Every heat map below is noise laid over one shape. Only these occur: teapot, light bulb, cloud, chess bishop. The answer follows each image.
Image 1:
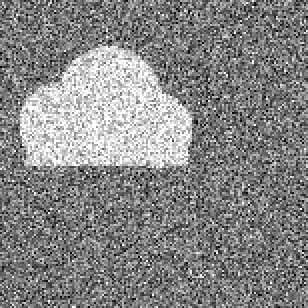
cloud
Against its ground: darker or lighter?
lighter
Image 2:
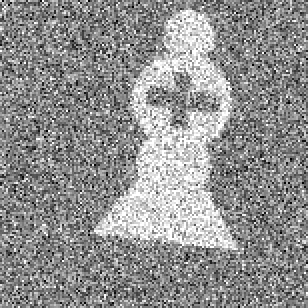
chess bishop
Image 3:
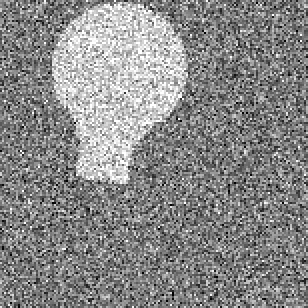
light bulb
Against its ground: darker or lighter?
lighter
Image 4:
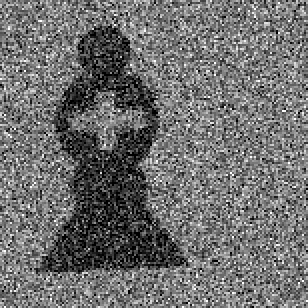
chess bishop
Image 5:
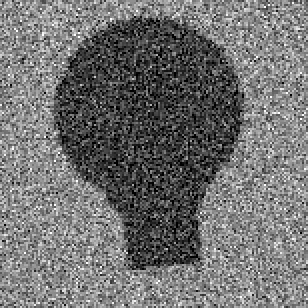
light bulb
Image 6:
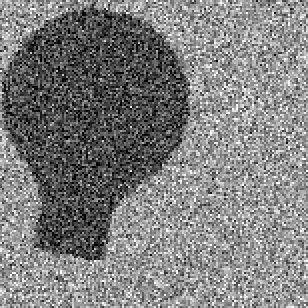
light bulb
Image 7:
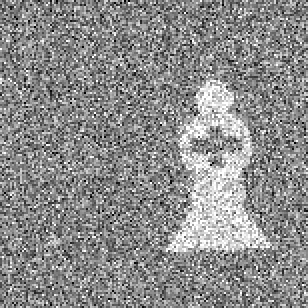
chess bishop
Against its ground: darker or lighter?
lighter
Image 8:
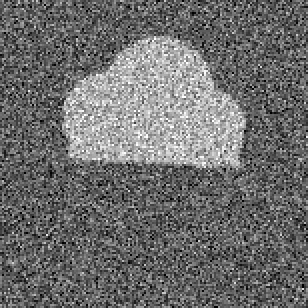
cloud
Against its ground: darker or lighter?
lighter
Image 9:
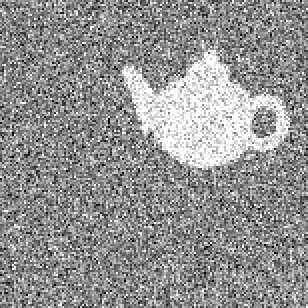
teapot
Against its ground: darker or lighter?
lighter
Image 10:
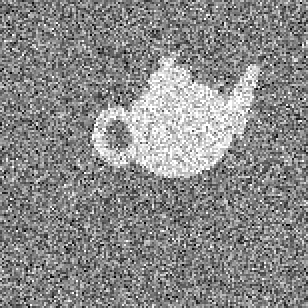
teapot
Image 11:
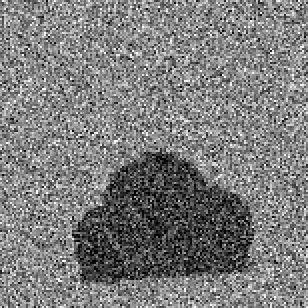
cloud
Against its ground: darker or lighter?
darker
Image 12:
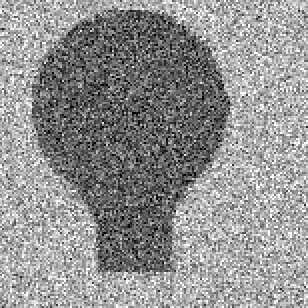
light bulb
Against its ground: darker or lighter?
darker
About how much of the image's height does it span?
nearly all
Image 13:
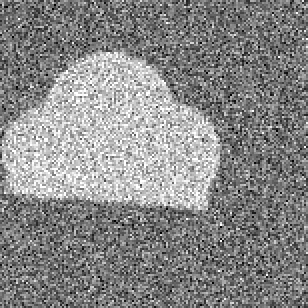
cloud
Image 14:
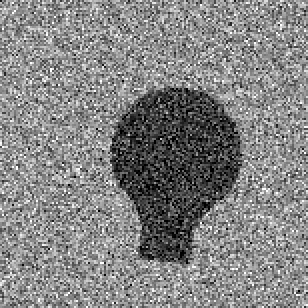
light bulb
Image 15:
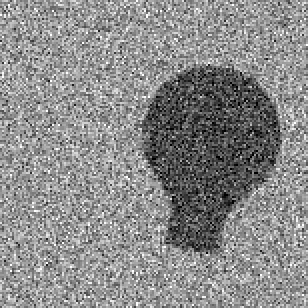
light bulb
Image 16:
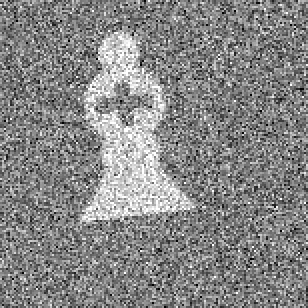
chess bishop
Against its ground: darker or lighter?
lighter
